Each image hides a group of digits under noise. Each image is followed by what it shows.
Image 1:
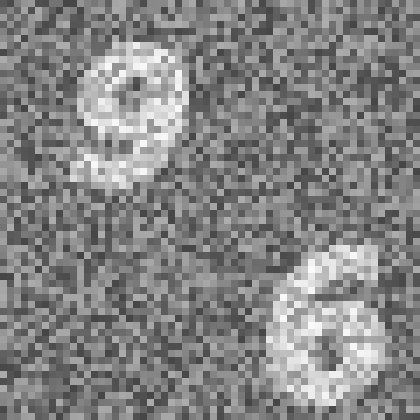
top left: 9; bottom right: 6
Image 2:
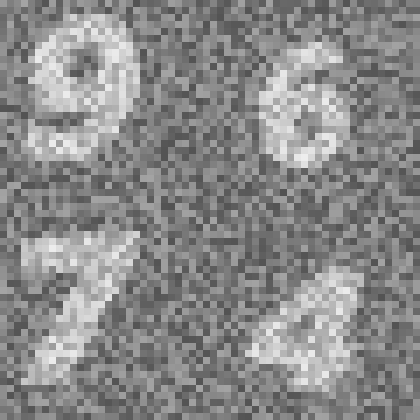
top left: 9; top right: 6; bottom left: 7; bottom right: 4
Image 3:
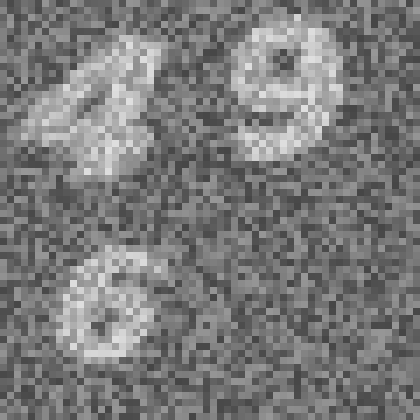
top left: 4; top right: 9; bottom left: 6
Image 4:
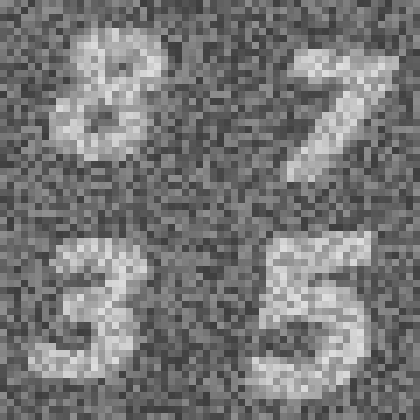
top left: 8; top right: 7; bottom left: 3; bottom right: 5
